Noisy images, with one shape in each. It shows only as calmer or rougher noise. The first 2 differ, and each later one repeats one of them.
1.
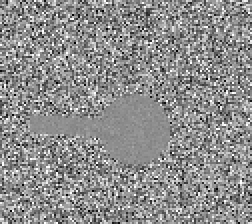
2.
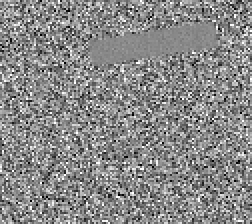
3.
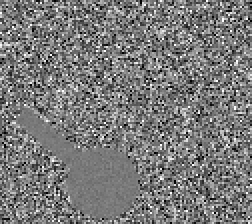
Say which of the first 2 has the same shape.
1
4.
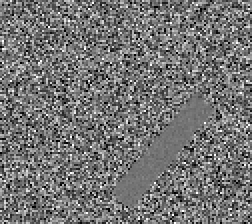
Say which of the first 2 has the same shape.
2
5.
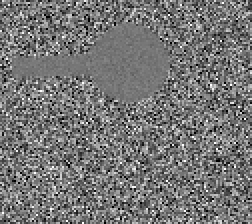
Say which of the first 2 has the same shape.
1
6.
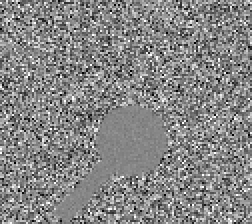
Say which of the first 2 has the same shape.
1
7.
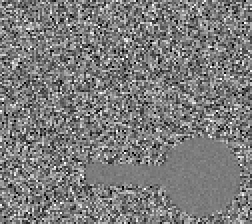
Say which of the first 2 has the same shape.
1
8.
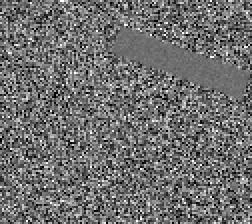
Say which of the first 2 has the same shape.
2
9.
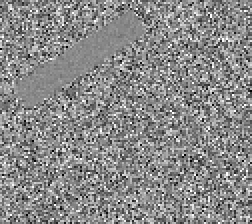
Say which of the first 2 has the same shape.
2
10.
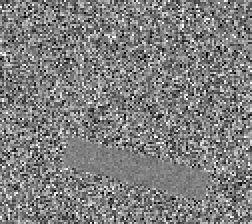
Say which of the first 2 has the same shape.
2
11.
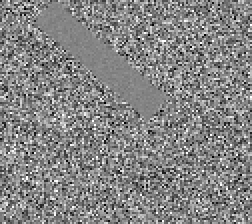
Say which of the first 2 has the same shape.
2
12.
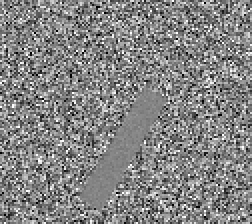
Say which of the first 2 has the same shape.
2
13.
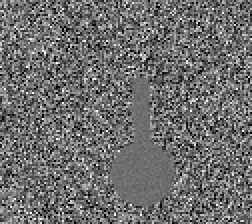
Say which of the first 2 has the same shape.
1
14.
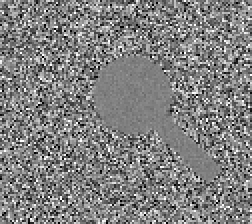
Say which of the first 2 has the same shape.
1
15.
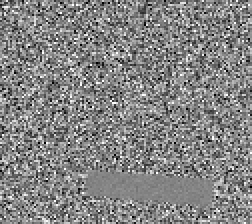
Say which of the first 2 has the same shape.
2
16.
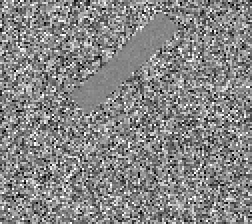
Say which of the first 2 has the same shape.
2
